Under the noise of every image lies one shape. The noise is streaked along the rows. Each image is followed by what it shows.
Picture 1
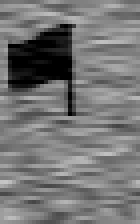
flag
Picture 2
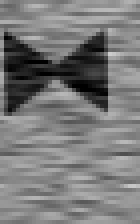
bow tie
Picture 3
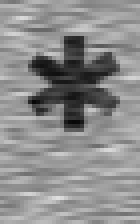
asterisk
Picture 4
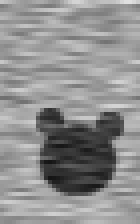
bear's head
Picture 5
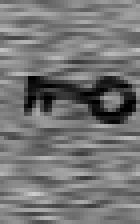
key
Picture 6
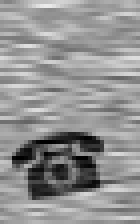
telephone
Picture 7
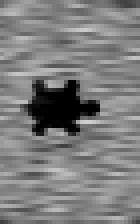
turtle
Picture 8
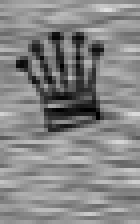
chess queen
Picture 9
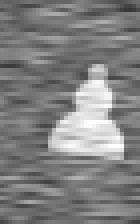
chess pawn
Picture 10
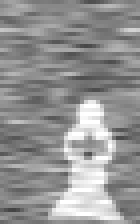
chess bishop
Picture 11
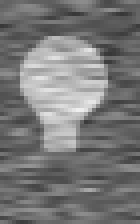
light bulb
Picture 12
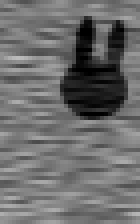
rabbit's head
